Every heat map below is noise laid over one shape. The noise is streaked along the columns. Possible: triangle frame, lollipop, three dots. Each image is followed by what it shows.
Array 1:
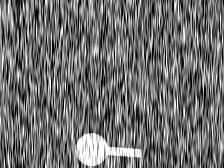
lollipop
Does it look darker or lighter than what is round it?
lighter
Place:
bottom middle
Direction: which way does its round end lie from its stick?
left
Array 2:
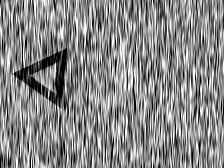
triangle frame
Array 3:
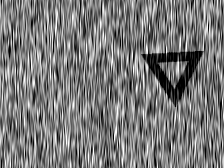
triangle frame
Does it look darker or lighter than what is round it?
darker
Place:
middle right
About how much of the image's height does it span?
a third
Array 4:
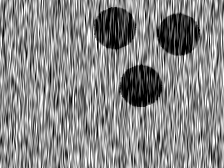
three dots
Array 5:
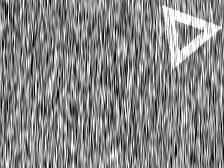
triangle frame
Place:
top right
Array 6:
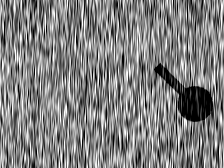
lollipop
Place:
middle right
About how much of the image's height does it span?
a third
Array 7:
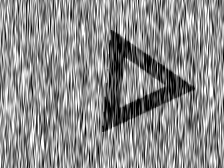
triangle frame
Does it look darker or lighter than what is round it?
darker
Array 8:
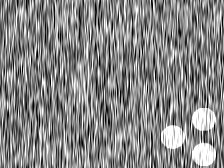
three dots
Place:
bottom right
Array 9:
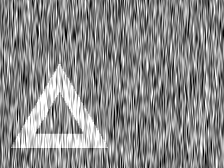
triangle frame
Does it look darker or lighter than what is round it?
lighter
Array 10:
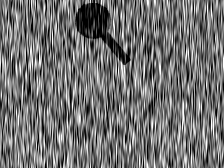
lollipop
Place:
top middle
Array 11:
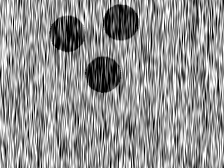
three dots
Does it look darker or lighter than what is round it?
darker
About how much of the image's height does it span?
half
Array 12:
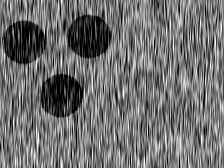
three dots
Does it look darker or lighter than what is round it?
darker
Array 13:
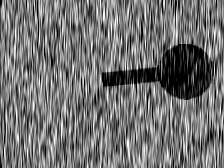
lollipop
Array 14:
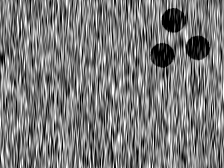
three dots
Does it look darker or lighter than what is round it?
darker
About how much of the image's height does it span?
a third
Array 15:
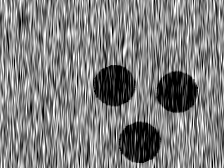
three dots
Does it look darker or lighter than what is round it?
darker
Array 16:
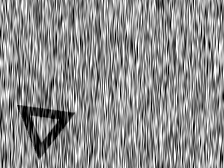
triangle frame
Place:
bottom left
